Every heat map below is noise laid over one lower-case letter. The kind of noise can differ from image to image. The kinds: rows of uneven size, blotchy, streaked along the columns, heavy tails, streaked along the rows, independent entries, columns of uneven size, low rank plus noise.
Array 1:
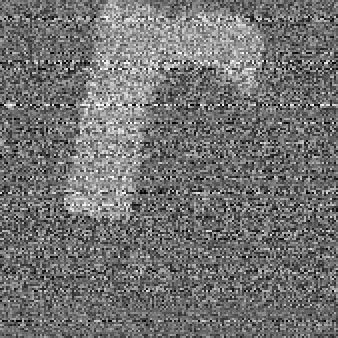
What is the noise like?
rows of uneven size
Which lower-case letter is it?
r
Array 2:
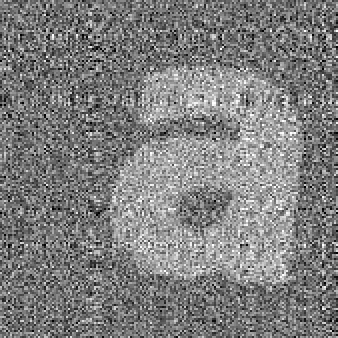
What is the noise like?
low rank plus noise
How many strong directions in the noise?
three or four
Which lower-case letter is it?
a
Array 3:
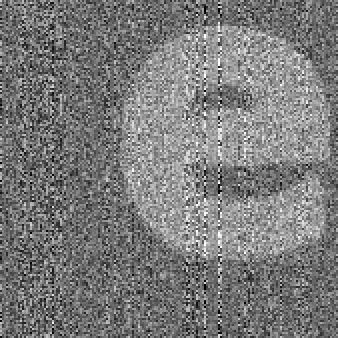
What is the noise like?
columns of uneven size
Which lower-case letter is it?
e
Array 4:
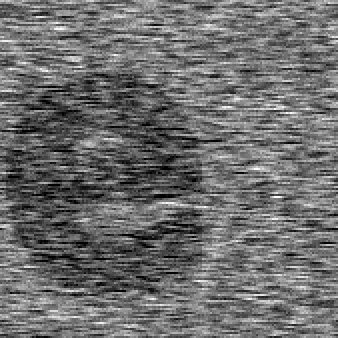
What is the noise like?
streaked along the rows
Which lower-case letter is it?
e
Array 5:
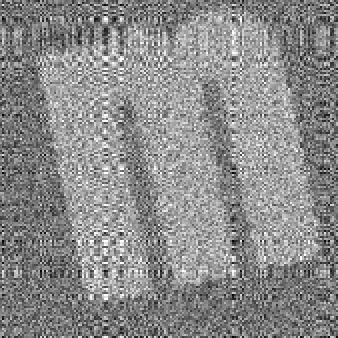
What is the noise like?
low rank plus noise
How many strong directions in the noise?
one
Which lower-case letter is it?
m
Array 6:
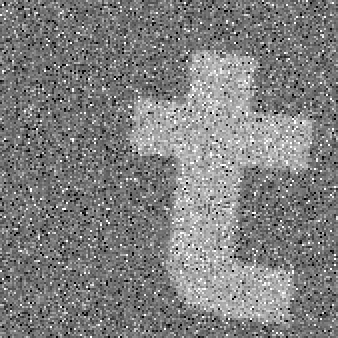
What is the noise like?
heavy tails
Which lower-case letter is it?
t
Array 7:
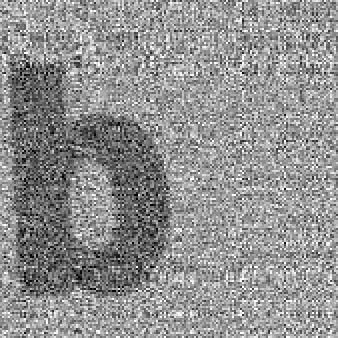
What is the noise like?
low rank plus noise
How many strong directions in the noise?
three or four
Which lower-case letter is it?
b
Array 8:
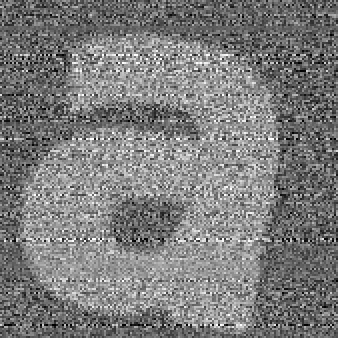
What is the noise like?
rows of uneven size
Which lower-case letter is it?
a
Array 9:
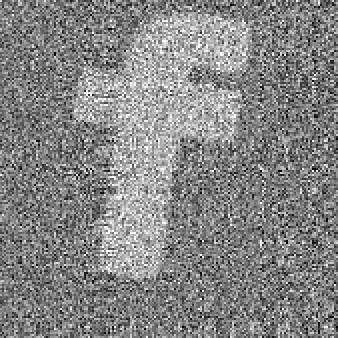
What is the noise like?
low rank plus noise
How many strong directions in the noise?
five to eight
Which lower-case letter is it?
f
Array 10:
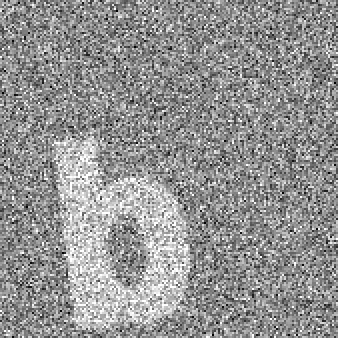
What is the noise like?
independent entries
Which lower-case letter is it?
b
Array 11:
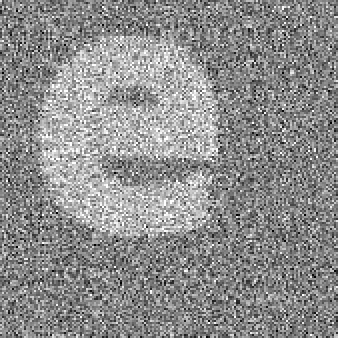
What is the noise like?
low rank plus noise
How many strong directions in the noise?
five to eight
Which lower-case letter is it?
e
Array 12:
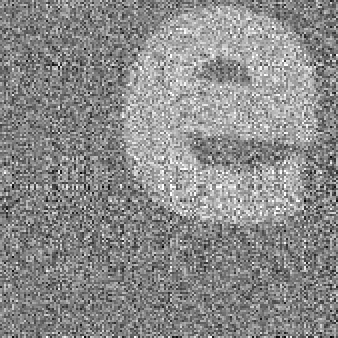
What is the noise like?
low rank plus noise
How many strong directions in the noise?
three or four
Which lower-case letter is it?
e
